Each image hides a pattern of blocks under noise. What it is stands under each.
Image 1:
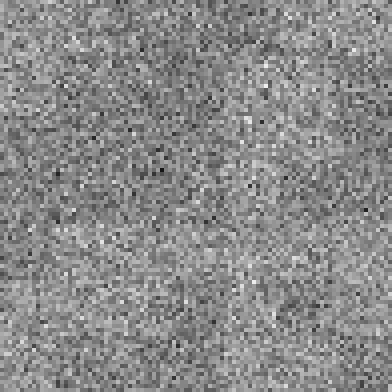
mirrored about the diagonal from the top left
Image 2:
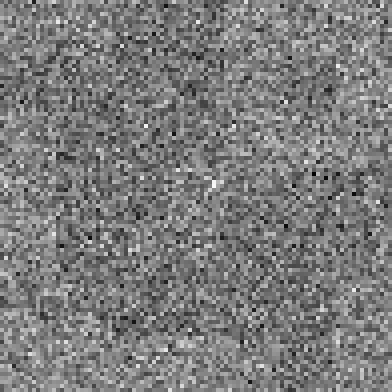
mirrored about the diagonal from the bottom left
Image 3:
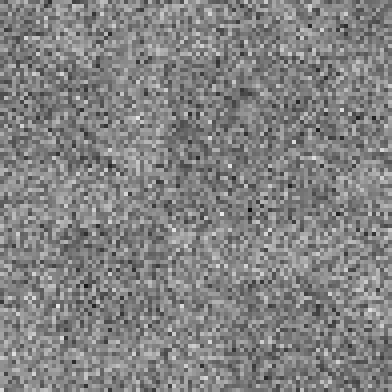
mirrored about the diagonal from the bottom left
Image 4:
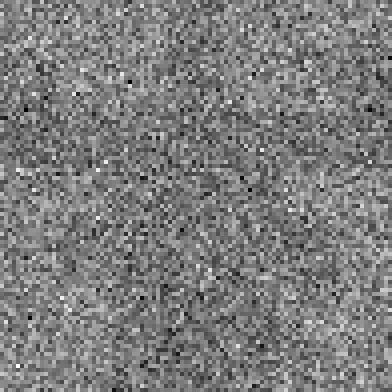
left and right mirror each other
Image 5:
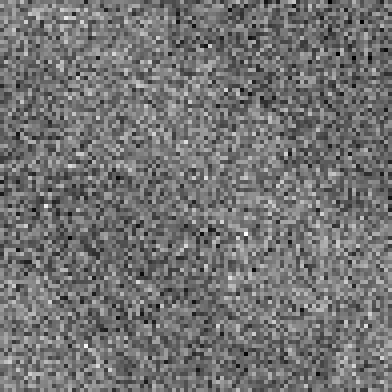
mirrored about the diagonal from the bottom left
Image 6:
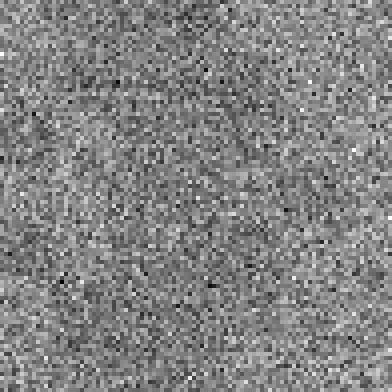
top and bottom mirror each other
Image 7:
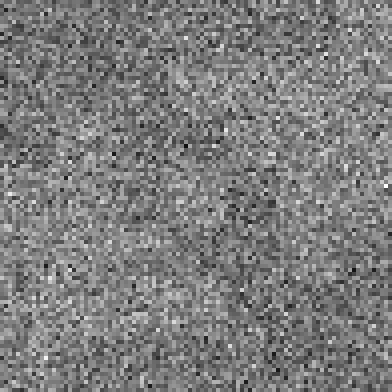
the same after a half turn
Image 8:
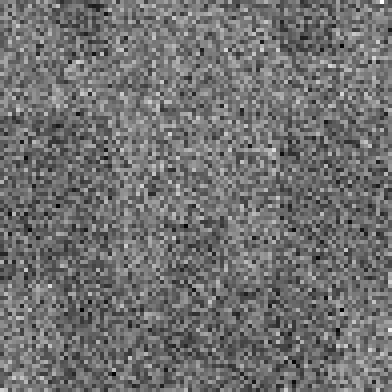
left and right mirror each other
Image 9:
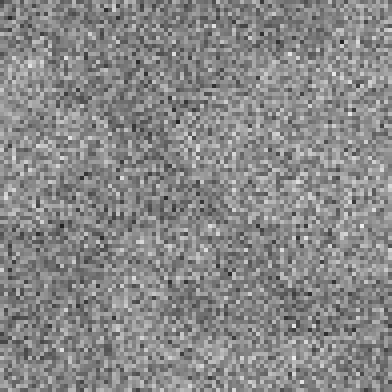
no symmetry
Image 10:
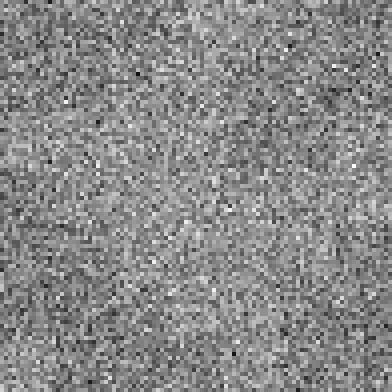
mirrored about the diagonal from the bottom left
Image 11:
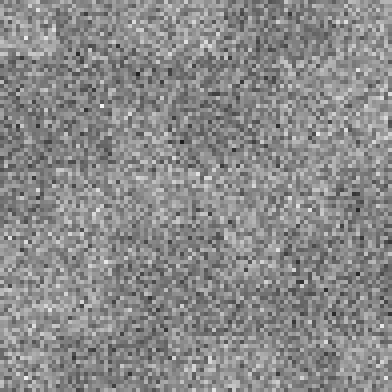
the same after a half turn
